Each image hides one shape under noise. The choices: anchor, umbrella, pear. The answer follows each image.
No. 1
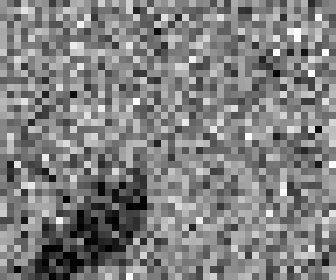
umbrella
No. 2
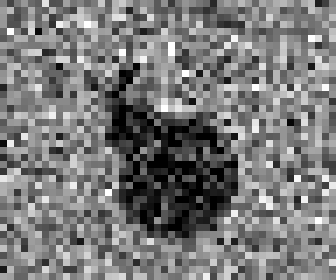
pear
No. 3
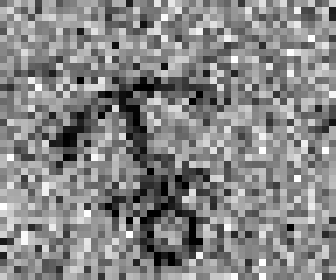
anchor
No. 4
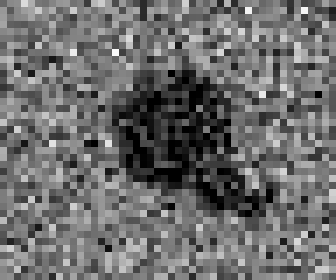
pear
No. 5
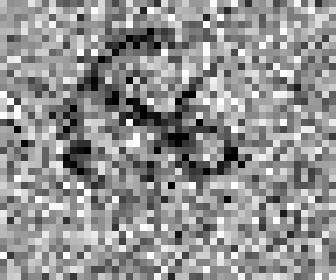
anchor
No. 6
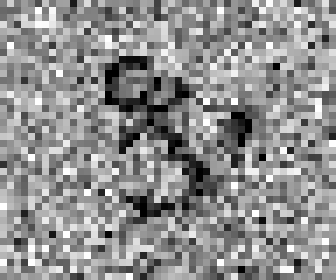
anchor
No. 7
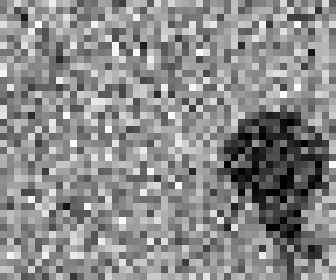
pear
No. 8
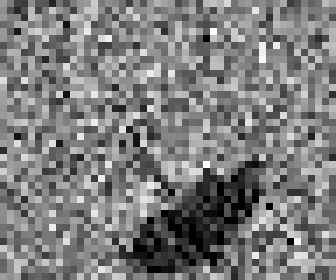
umbrella
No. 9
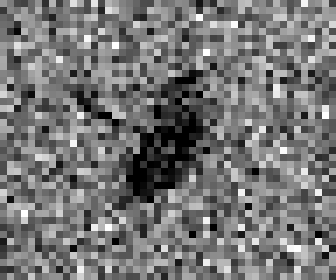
umbrella
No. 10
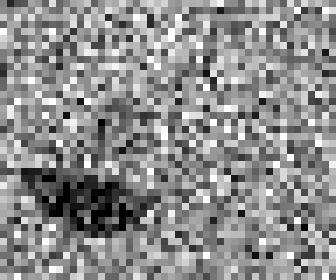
umbrella
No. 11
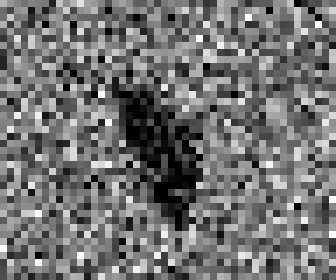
umbrella
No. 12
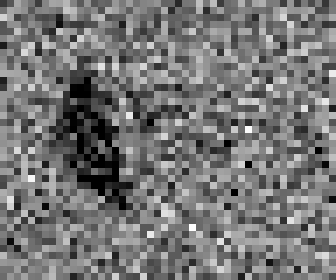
umbrella
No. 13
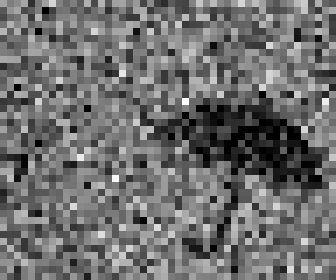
umbrella
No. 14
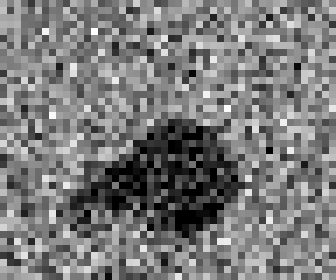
pear
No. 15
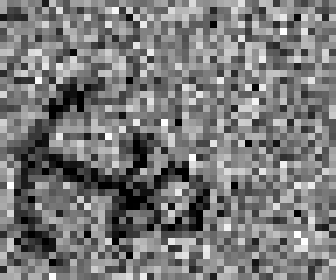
anchor
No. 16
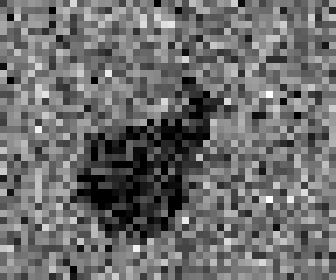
pear
